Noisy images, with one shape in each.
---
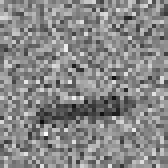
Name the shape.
bar
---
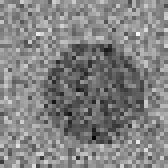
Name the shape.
disc
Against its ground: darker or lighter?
darker
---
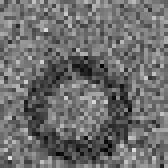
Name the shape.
ring
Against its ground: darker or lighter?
darker
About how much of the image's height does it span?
two thirds
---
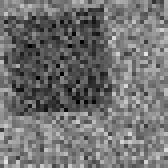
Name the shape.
square
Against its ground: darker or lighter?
darker
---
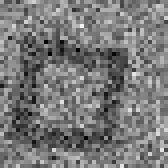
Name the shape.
square frame
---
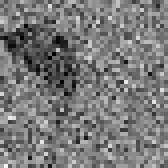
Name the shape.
half disc
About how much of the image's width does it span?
half
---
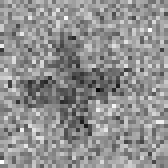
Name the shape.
cross
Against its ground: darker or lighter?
darker
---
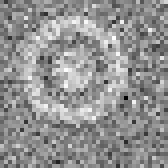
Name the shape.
bullseye
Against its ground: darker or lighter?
lighter
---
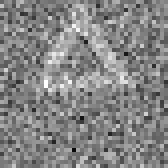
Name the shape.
triangle frame
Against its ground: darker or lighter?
lighter
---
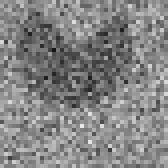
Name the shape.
disc with a wedge cut out
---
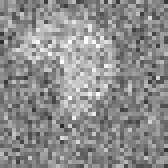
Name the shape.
disc with a wedge cut out
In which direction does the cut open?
down and left
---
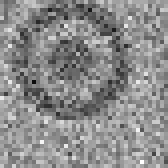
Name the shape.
bullseye
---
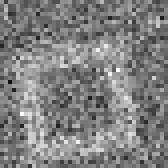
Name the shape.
square frame
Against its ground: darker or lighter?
lighter
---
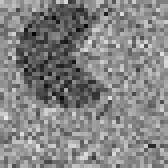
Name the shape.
disc with a wedge cut out
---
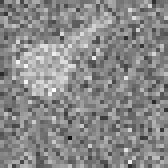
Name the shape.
lollipop
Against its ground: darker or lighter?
lighter
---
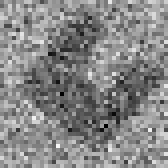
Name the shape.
square with a notch
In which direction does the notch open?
up and right
